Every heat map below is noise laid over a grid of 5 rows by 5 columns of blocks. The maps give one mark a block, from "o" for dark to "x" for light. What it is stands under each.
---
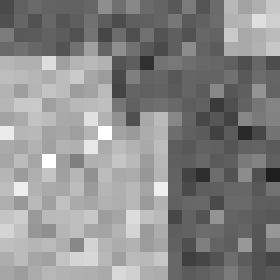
o o o o x
x x o o o
x x x o o
x x x o o
x x x o o
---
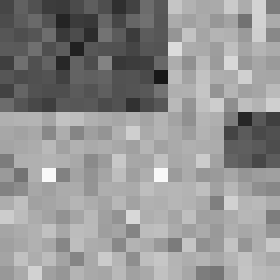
o o o x x
o o o x x
x x x x o
x x x x x
x x x x x
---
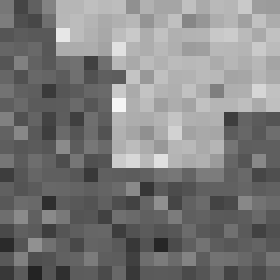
o x x x x
o o x x x
o o x x o
o o o o o
o o o o o
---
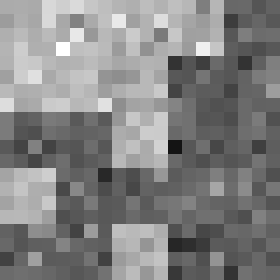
x x x x o
x x x o o
o o x o o
x o o o o
o o x o o
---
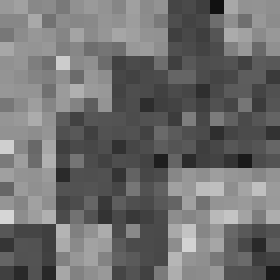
x x x o x
x x o o o
x o o o o
x o o x x
o x o x o
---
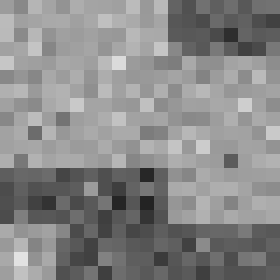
x x x o o
x x x x x
x x x x x
o o o x x
x o o o o
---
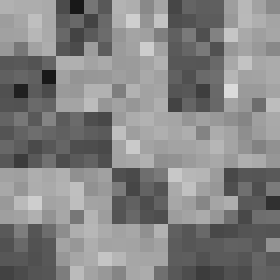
x o x o x
o x x o x
o o x x x
x x o x o
o x x o o
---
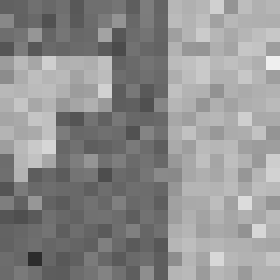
o o o x x
x x o x x
x o o x x
o o o x x
o o o x x
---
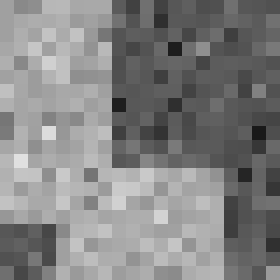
x x o o o
x x o o o
x x o o o
x x x x o
o x x x o
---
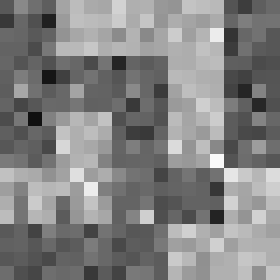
o x x x o
o o o x o
o x o x o
x x o o x
o o o x x
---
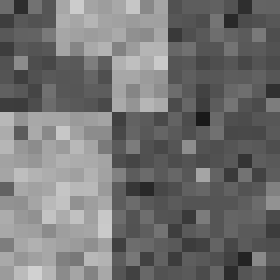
o x x o o
o o x o o
x x o o o
x x o o o
x x o o o
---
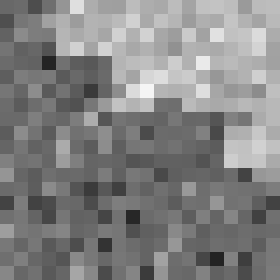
o x x x x
o o x x x
o o o o x
o o o o o
o o o o o
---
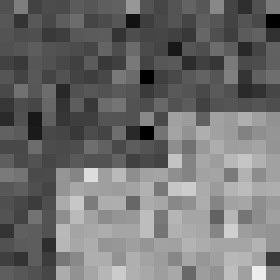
o o o o o
o o o o o
o o o x x
o x x x x
o x x x x
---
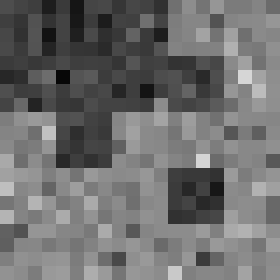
o o o x x
o o o o x
x o x x x
x x x o x
x x x x x
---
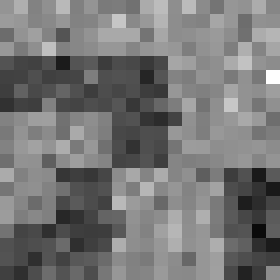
x x x x x
o o o x x
x x o x x
x o x x o
o o x x o
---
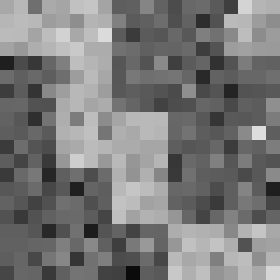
x x o o x
o x o o o
o x x o o
o o x o o
o o o x x
